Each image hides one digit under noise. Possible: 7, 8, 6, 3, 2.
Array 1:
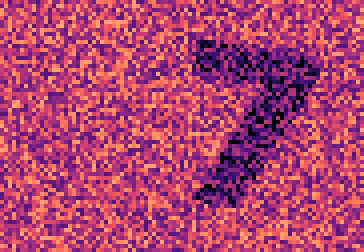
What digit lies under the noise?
7
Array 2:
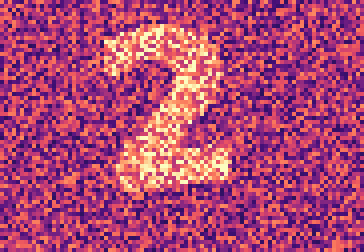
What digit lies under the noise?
2
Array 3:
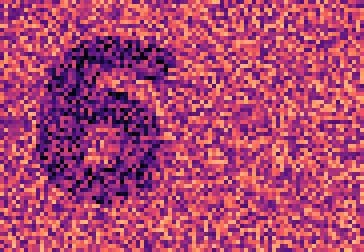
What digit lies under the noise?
6
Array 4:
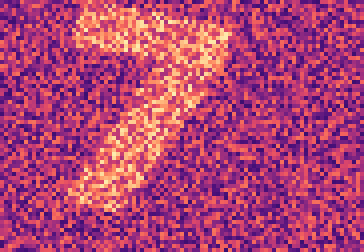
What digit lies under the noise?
7
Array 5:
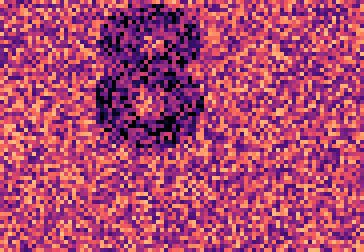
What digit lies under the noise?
8
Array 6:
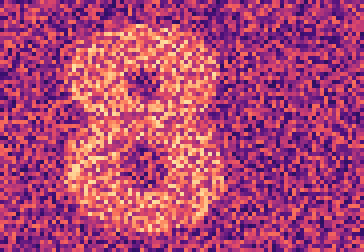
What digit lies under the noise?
8
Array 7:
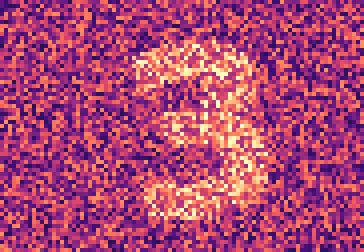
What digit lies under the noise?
3
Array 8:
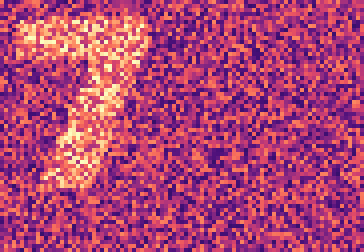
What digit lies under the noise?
7
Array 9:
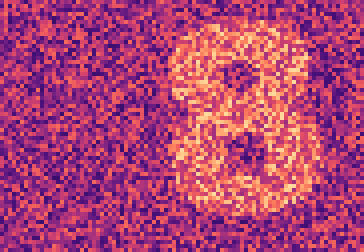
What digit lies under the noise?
8
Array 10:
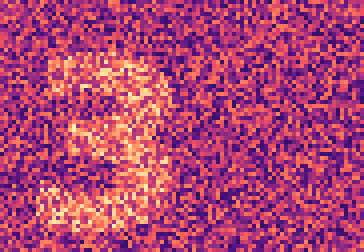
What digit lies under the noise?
3
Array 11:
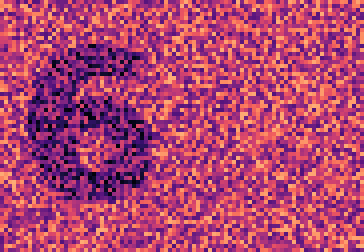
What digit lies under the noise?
6
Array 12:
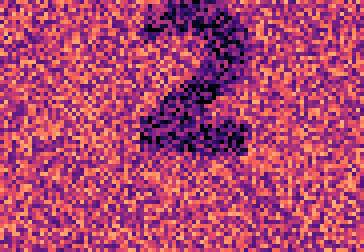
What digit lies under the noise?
2
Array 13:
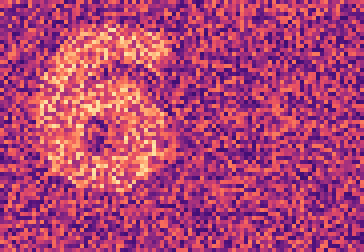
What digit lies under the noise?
6
